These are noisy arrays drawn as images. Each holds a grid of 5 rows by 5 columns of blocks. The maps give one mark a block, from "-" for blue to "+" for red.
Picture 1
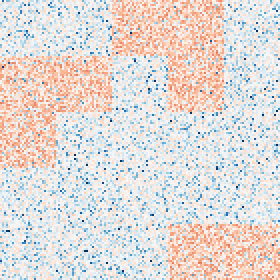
- - + + -
+ + - + -
+ - - - -
- - - - -
- - - + +
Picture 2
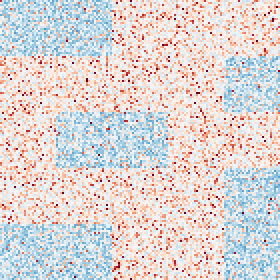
- - + + +
+ + + + -
+ - - + +
+ + + + -
- - + + -
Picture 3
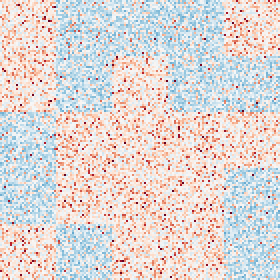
+ - - - +
+ - + - -
- + + + +
- + + + -
+ - + + -
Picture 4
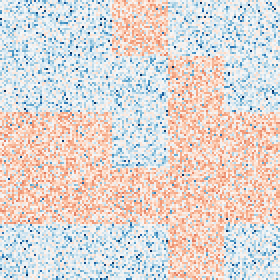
- - + - -
- - - + -
+ + - + +
+ + + + +
- - - + -
